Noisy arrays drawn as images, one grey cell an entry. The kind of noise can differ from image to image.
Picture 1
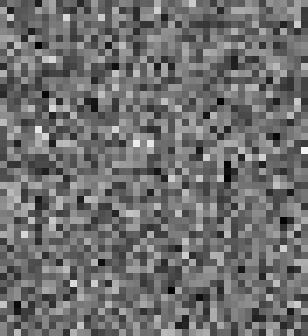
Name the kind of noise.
independent entries
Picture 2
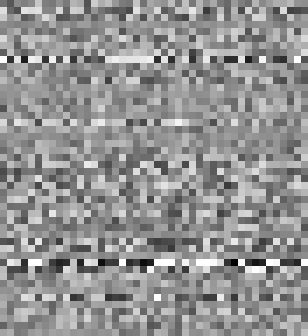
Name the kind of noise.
rows of uneven size
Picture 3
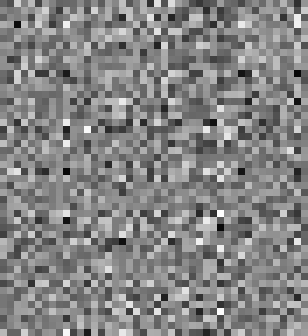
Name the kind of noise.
low rank plus noise
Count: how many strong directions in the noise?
three or four
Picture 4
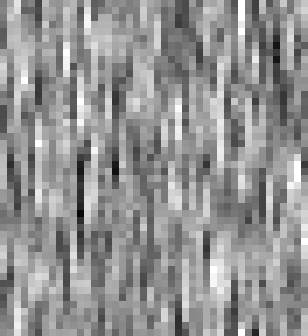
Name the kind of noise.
streaked along the columns
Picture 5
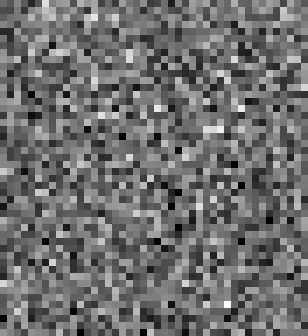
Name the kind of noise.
independent entries
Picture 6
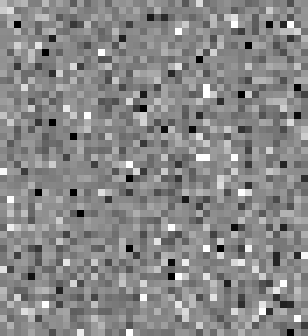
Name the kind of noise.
heavy tails
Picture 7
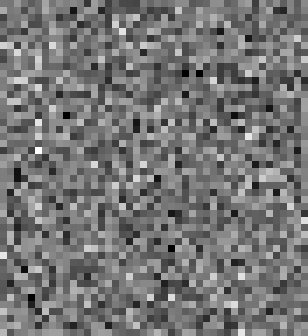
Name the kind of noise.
independent entries
